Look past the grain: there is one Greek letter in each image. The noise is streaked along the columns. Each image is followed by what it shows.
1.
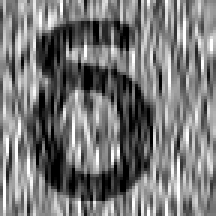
delta
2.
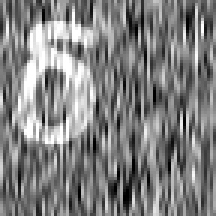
delta
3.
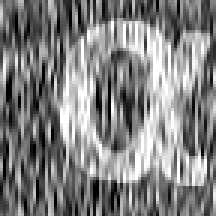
alpha
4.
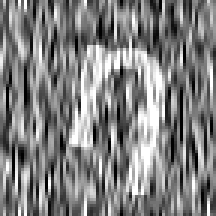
eta
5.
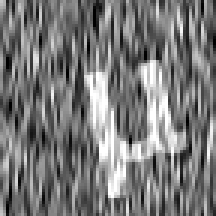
mu
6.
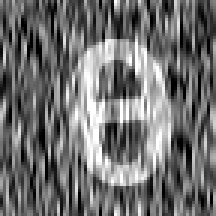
theta
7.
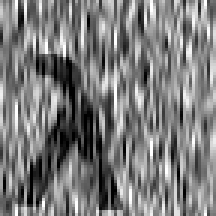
lambda
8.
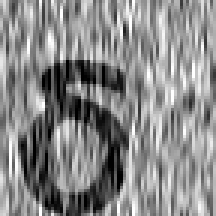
delta
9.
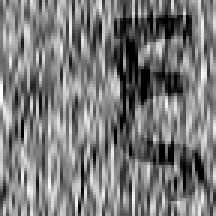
xi
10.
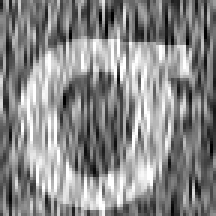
sigma
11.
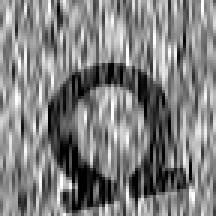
omega
